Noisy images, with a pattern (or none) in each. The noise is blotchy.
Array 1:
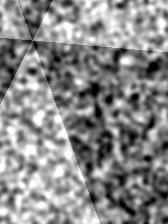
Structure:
spokes from one point
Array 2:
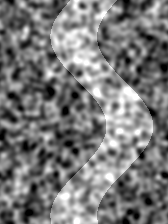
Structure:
a wavy band
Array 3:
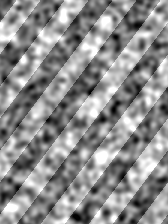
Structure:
diagonal stripes
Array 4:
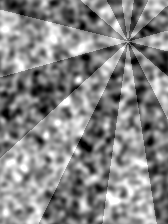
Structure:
spokes from one point
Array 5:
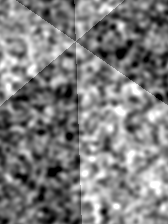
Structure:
spokes from one point
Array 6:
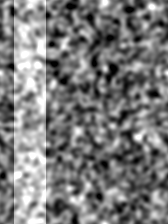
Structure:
one vertical stripe
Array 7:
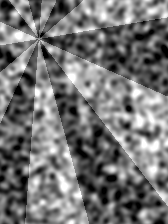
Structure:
spokes from one point
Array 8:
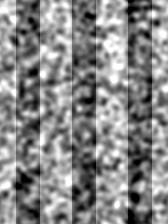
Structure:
vertical stripes
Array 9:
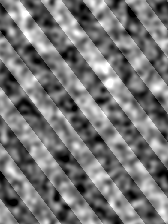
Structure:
diagonal stripes
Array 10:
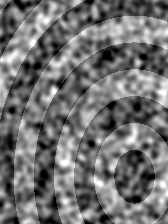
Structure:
rings round one point
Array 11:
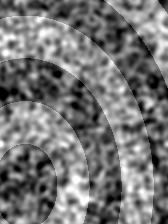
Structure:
rings round one point
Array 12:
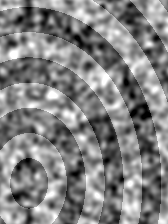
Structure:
rings round one point
